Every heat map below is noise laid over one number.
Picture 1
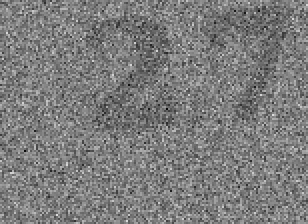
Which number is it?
27
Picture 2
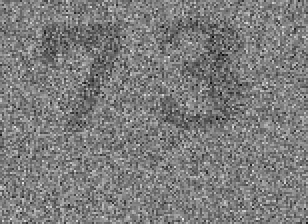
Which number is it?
73
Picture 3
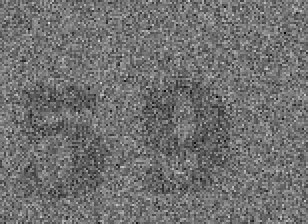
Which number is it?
59
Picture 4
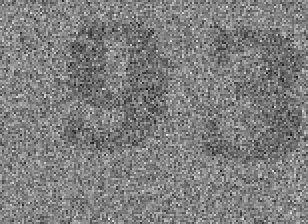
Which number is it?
93
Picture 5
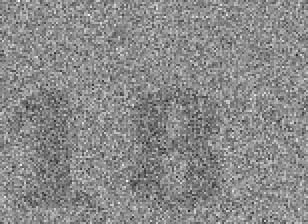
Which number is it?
18
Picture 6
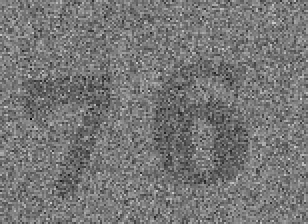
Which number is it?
76
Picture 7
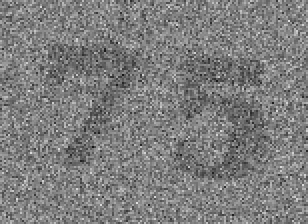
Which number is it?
75
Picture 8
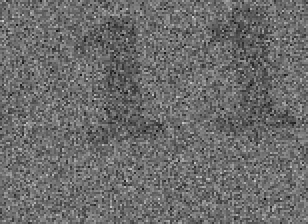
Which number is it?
11
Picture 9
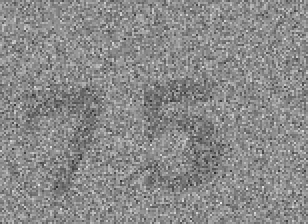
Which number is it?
75
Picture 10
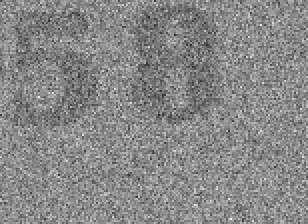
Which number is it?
58
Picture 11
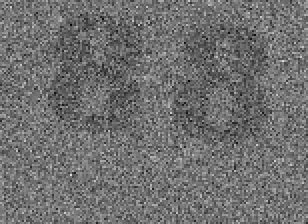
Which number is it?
88
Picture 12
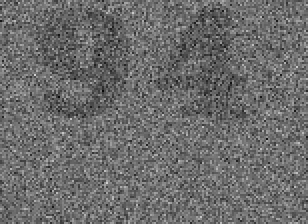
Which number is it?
94
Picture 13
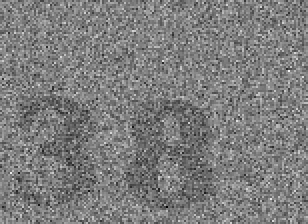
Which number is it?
38
